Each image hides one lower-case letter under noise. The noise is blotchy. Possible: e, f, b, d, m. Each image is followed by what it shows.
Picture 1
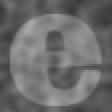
e
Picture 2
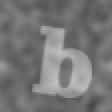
b
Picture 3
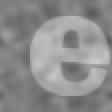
e
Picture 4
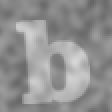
b
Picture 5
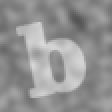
b
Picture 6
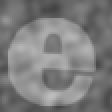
e
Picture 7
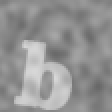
b
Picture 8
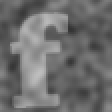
f
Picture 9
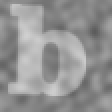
b
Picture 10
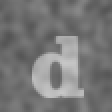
d
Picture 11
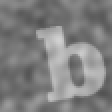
b
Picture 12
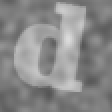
d
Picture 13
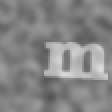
m
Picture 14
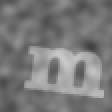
m
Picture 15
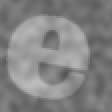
e
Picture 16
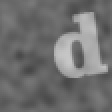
d
